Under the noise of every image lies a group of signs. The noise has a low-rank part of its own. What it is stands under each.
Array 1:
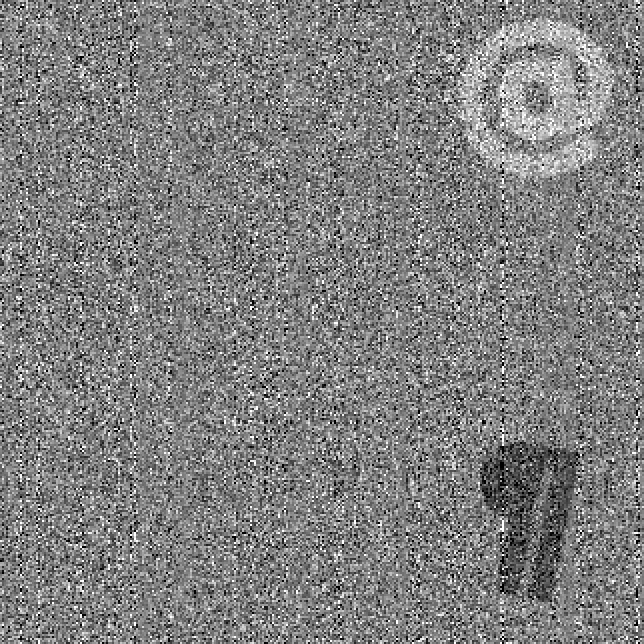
top right: light at sign; bottom right: dark pilcrow
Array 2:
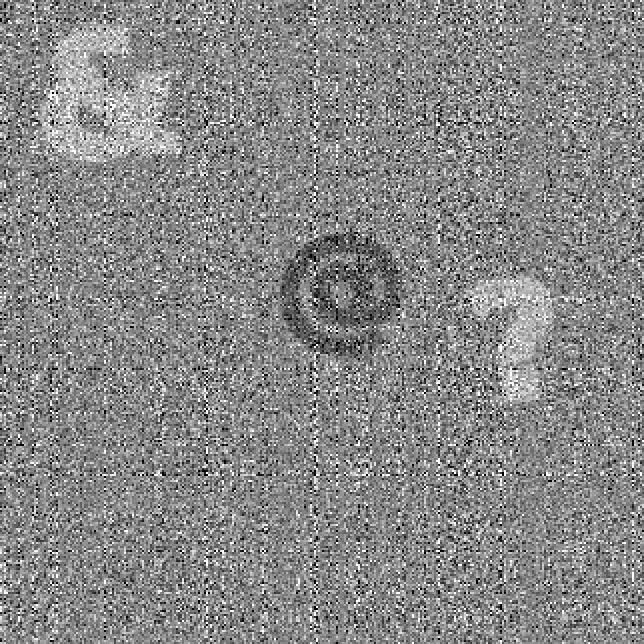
top left: light ampersand; centre: dark at sign; middle right: light question mark
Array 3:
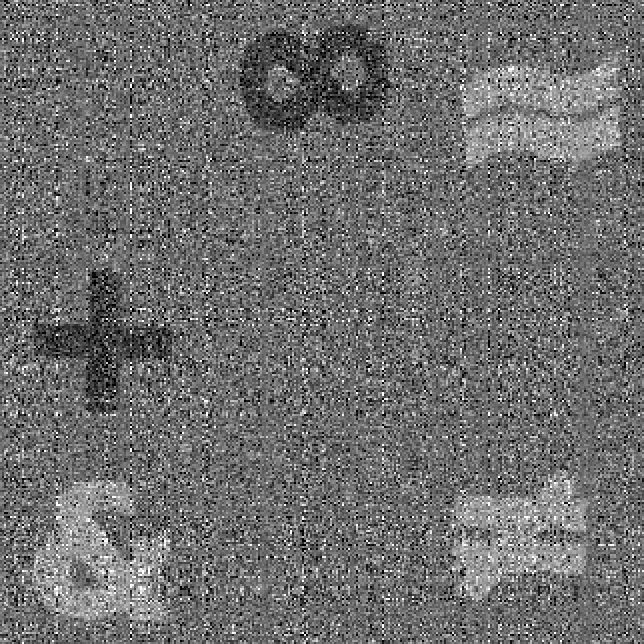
top middle: dark infinity sign; top right: light approximately sign; middle left: dark plus sign; bottom left: light ampersand; bottom right: light not-equal sign
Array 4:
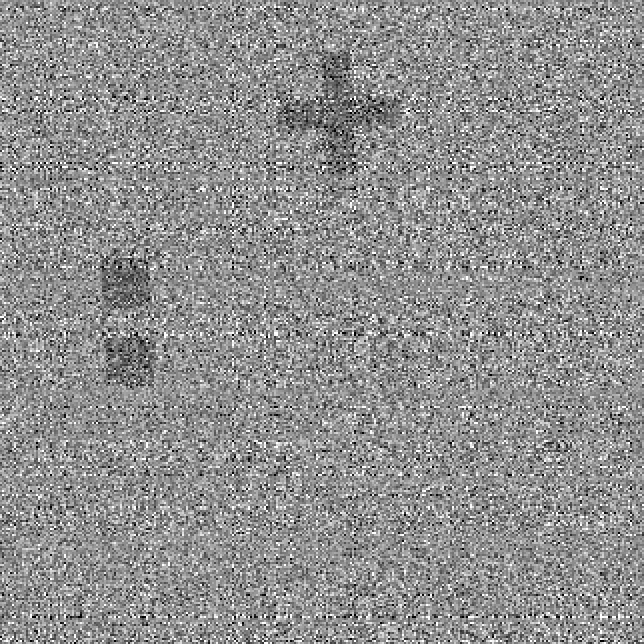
top middle: dark plus sign; middle left: dark colon
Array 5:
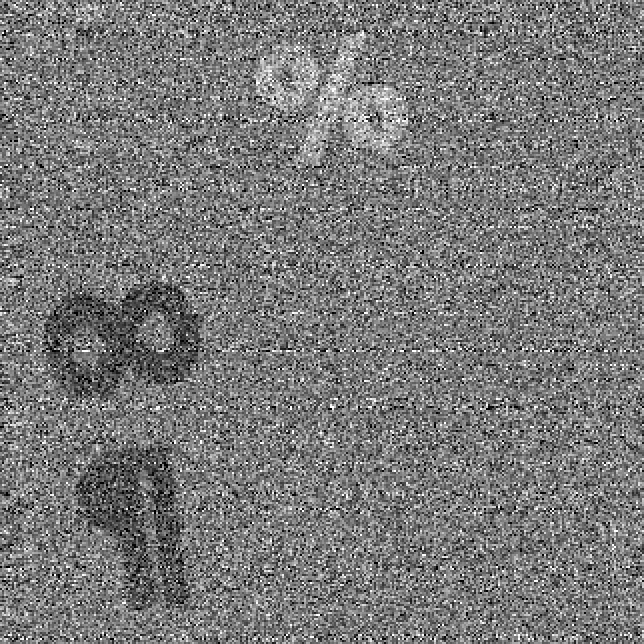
top middle: light percent sign; middle left: dark infinity sign; bottom left: dark pilcrow
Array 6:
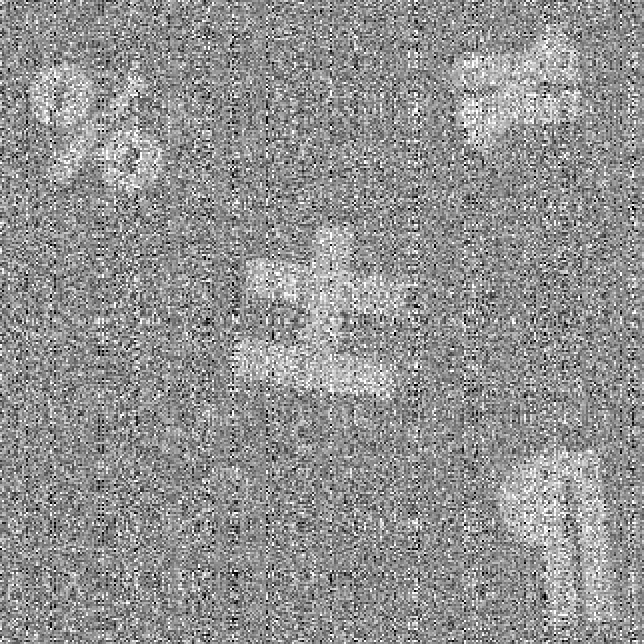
top left: light percent sign; top right: light not-equal sign; centre: light plus-minus sign; bottom right: light pilcrow
